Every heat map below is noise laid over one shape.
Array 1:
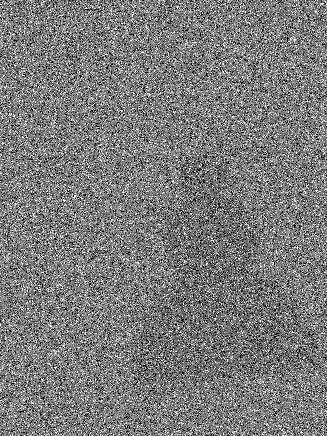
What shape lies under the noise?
chess pawn
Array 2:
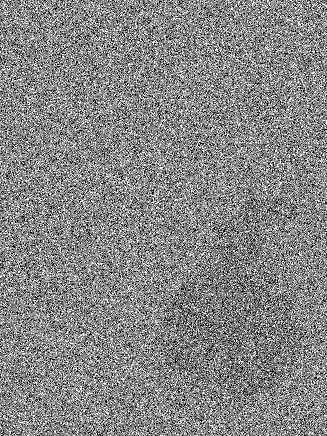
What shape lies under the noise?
pear
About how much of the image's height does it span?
half
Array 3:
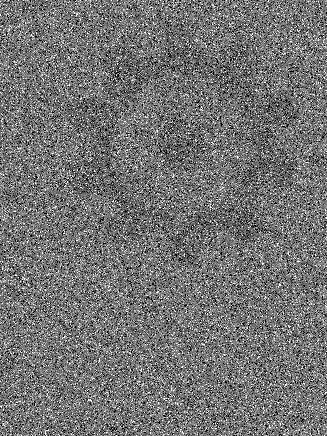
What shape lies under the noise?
gear
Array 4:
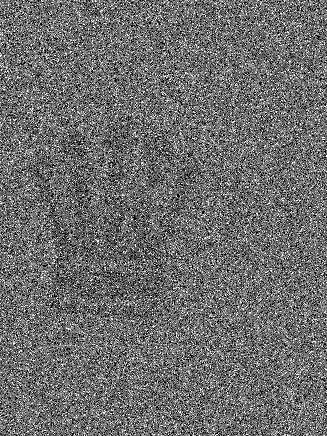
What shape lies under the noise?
chess queen
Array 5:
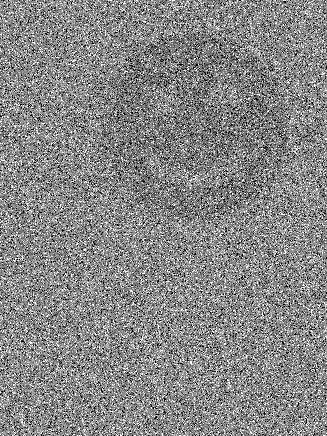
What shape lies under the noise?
smiling face
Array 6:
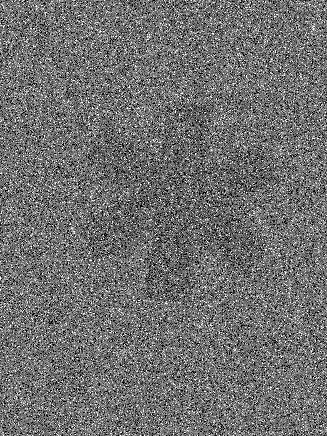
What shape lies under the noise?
asterisk
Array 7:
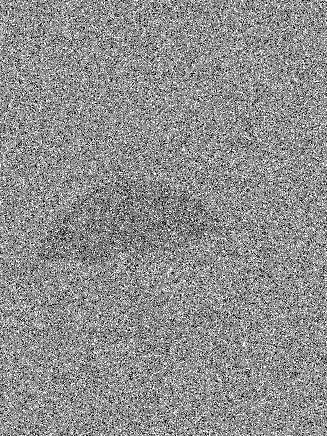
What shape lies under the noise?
umbrella
